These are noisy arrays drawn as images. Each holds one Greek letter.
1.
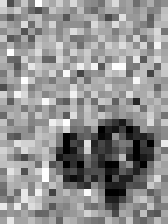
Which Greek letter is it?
phi
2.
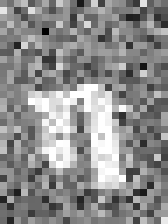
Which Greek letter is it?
eta
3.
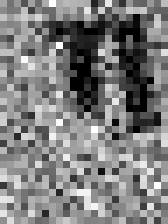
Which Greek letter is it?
eta
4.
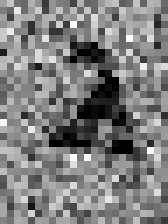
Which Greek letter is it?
lambda
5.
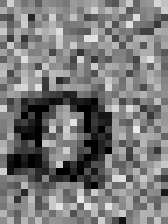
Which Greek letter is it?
omega
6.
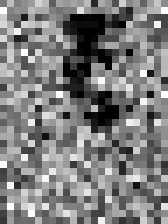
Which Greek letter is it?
xi
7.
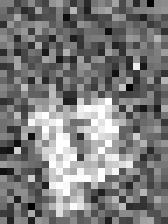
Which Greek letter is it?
mu
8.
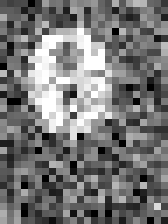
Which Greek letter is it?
theta
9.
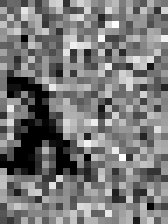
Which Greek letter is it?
lambda
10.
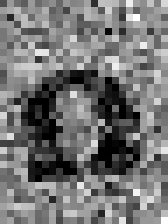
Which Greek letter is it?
omega
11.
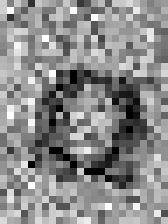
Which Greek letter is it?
omega
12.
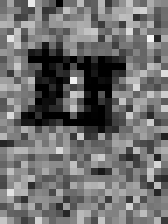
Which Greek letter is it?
pi
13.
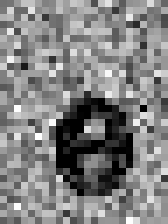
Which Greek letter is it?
theta
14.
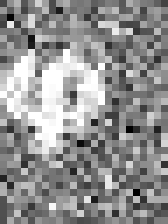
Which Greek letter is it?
phi
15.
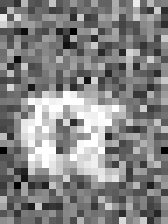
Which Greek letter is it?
alpha
